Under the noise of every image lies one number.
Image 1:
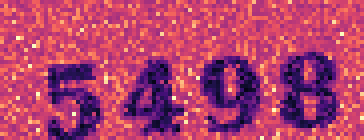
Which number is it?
5498
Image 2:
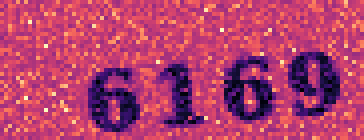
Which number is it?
6169
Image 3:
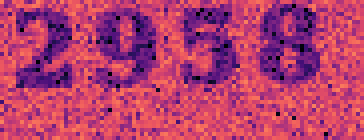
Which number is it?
2958
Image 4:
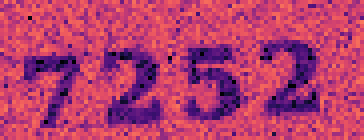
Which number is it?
7252
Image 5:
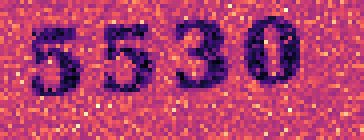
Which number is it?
5530
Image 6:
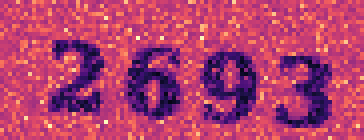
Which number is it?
2693
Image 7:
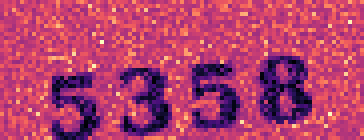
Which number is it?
5358
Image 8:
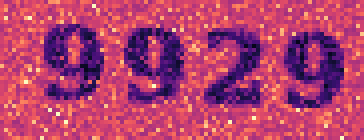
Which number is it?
9929
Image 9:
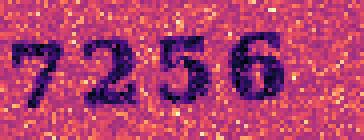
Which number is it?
7256
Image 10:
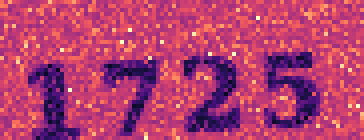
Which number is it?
1725
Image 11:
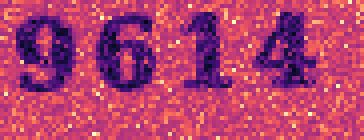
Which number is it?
9614
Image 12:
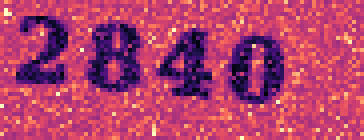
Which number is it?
2840
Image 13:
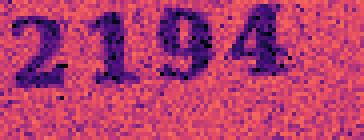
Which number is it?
2194
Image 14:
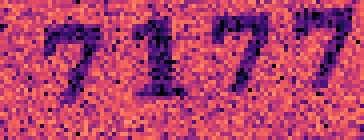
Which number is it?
7177
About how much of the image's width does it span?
nearly all
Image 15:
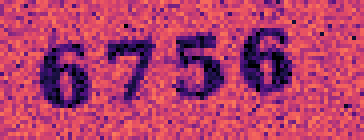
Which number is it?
6756
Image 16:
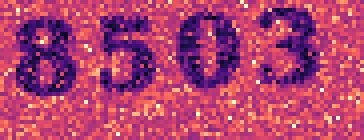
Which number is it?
8503
